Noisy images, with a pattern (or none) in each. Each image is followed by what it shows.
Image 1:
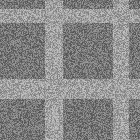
bands of rows crossing bands of columns
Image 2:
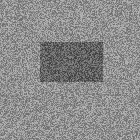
one block
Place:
centre
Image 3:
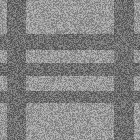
bands of rows crossing bands of columns
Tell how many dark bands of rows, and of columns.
3 and 2
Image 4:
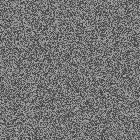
only noise
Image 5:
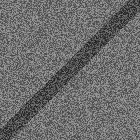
a diagonal band
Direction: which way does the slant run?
bottom left to top right
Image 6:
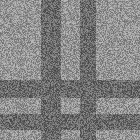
bands of rows crossing bands of columns
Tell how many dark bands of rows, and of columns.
2 and 2
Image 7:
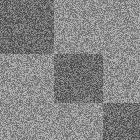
blocks along the diagonal
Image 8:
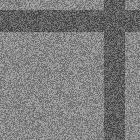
bands of rows crossing bands of columns
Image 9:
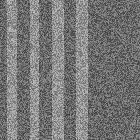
bands of columns
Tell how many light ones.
4
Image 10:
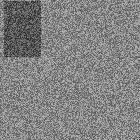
one block
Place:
top left
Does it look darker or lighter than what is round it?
darker
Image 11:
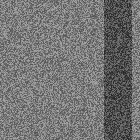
one band of columns
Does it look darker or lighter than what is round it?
darker
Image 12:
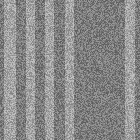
bands of columns
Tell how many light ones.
5
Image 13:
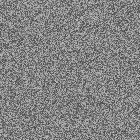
only noise
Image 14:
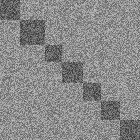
blocks along the diagonal
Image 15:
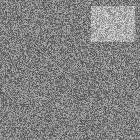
one block
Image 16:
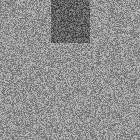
one block
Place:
top middle
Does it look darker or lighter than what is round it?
darker
